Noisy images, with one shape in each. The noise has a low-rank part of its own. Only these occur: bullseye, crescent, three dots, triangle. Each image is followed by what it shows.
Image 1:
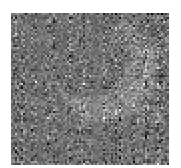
crescent
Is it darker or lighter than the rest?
lighter
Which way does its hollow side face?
up and left
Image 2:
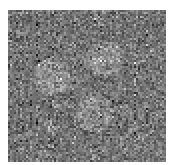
three dots
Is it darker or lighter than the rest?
lighter
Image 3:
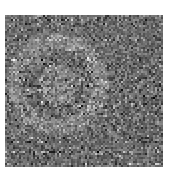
bullseye
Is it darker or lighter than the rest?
lighter
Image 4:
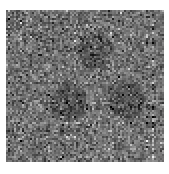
three dots
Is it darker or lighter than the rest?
darker
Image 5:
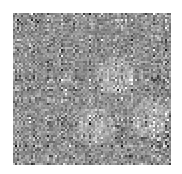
three dots
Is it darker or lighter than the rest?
lighter
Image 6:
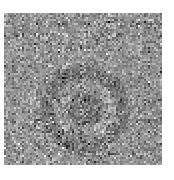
bullseye
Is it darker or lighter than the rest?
darker
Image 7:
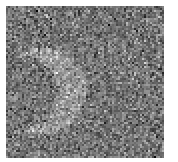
crescent
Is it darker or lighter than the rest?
lighter
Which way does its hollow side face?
left
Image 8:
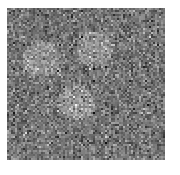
three dots
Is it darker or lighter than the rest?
lighter
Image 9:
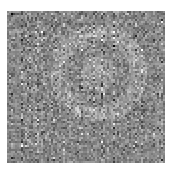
bullseye
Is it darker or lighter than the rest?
lighter
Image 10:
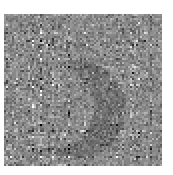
crescent
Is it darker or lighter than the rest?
darker
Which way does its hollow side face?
left
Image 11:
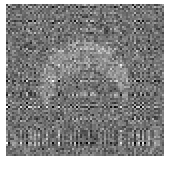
crescent
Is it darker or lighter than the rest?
lighter
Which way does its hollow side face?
down
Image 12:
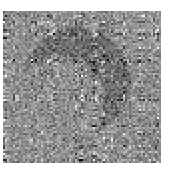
crescent
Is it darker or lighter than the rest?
darker
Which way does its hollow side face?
down and left
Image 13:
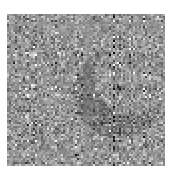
crescent
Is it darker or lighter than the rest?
darker
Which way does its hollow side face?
up and right
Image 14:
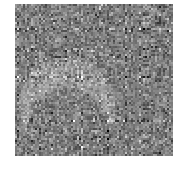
crescent
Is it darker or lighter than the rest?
lighter
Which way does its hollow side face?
down
